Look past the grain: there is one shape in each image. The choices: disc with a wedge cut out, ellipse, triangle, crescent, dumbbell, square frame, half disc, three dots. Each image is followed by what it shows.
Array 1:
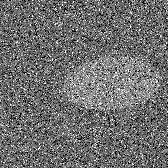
light ellipse
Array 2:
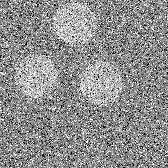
light three dots
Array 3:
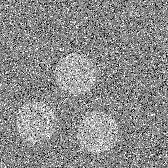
light three dots
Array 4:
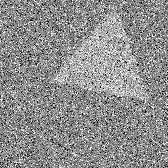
light triangle
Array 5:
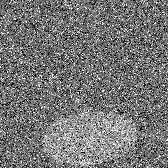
light ellipse
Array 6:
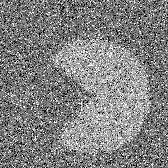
light disc with a wedge cut out
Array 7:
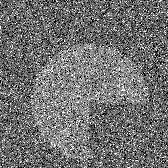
light disc with a wedge cut out
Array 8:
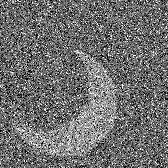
light crescent
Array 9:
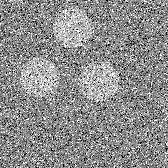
light three dots
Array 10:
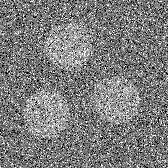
light three dots
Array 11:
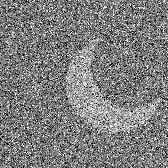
light crescent
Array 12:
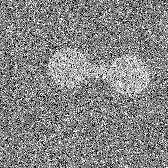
light dumbbell
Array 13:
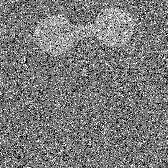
light dumbbell
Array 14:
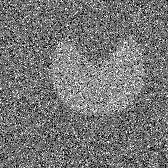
light disc with a wedge cut out
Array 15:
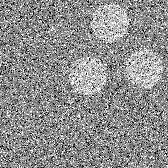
light three dots
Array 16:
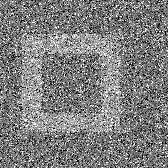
light square frame
